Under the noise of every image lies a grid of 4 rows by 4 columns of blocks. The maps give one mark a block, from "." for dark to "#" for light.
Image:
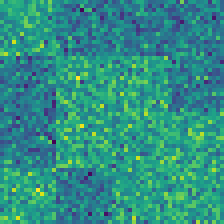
# . . .
. # # .
. # # #
# . # #
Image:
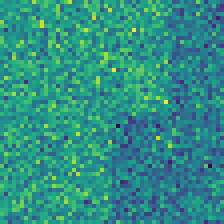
# # # .
# # # .
# # . .
# # . .
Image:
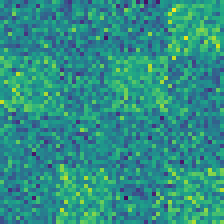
. . . #
# . # .
. . . .
. # . #
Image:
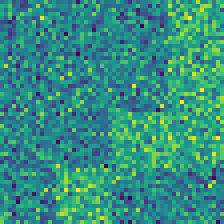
. . . #
. . . #
. . # #
. # . .
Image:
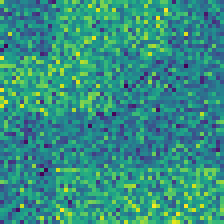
. # # .
# # . .
. . . .
. # # #
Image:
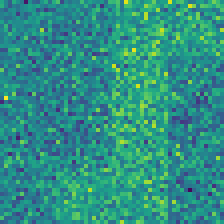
. . # #
. . # .
. . # .
. # # .
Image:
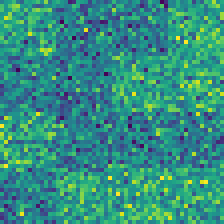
# . . #
. . # #
# . . .
. # # #
